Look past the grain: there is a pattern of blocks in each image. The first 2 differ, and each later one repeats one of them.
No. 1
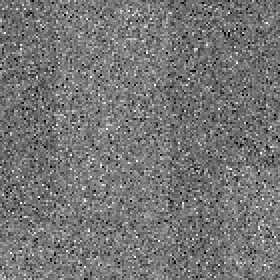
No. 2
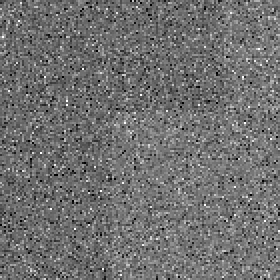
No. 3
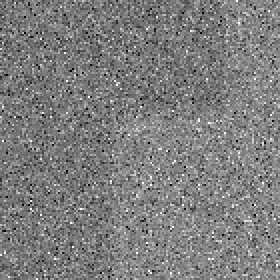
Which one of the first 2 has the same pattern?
2
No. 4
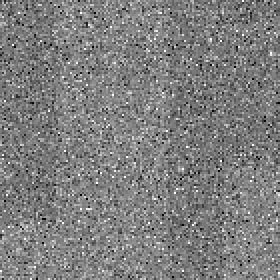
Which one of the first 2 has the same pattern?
1
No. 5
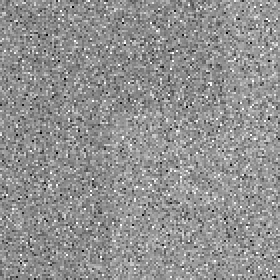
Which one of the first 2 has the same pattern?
2
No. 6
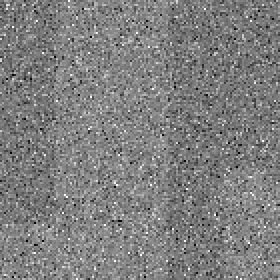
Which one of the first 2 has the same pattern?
1
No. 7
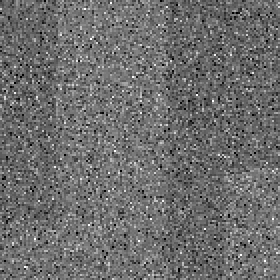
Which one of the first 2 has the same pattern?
1
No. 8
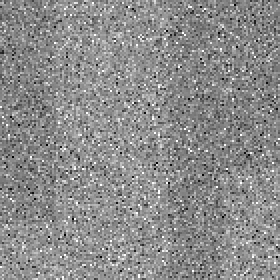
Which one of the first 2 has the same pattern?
1
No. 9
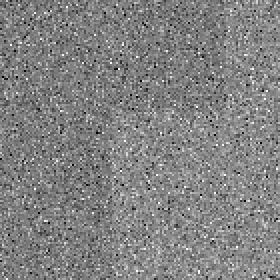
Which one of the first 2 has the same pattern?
2
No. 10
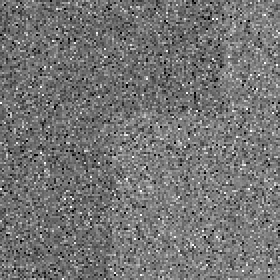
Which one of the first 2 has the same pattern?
2
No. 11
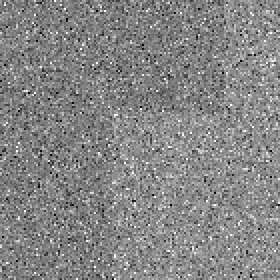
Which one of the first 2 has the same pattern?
2
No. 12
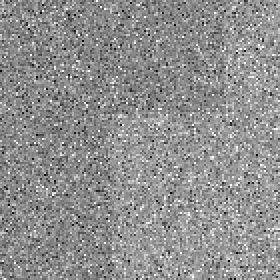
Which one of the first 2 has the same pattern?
2
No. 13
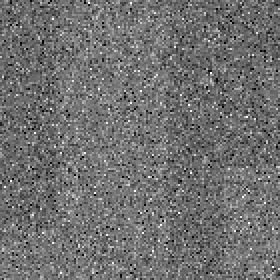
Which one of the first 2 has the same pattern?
1
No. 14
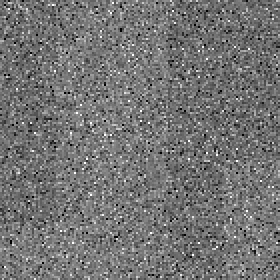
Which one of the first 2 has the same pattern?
1
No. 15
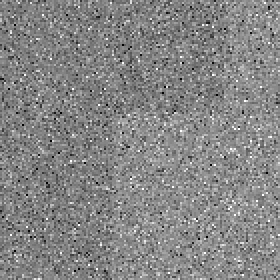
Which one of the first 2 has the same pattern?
2
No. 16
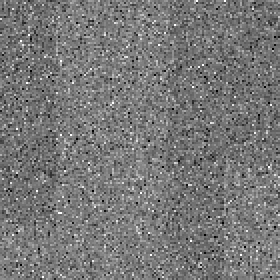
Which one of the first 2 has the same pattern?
1
